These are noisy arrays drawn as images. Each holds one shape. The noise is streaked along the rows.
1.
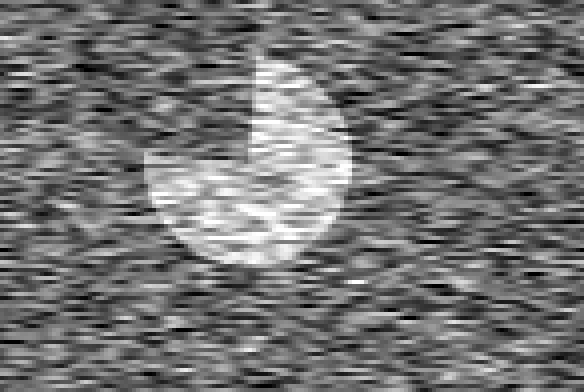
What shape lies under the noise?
disc with a wedge cut out
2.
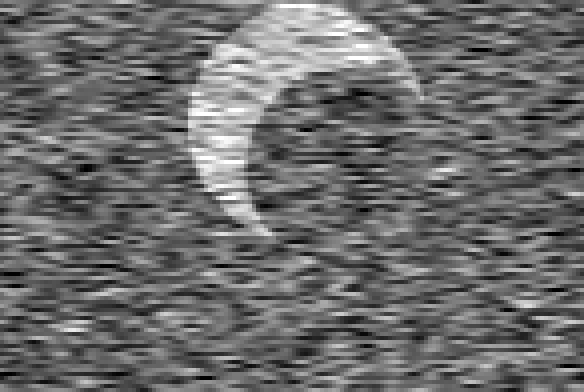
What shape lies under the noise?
crescent
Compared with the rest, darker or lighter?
lighter
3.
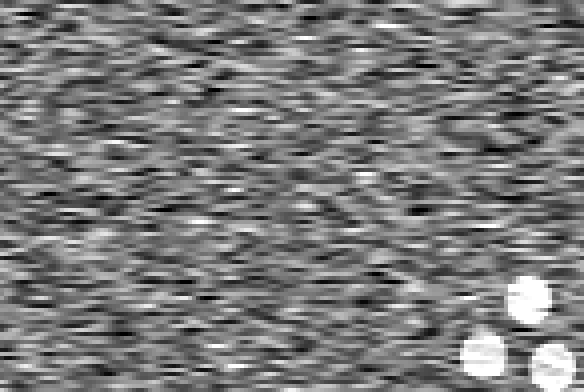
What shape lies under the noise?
three dots
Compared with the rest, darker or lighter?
lighter
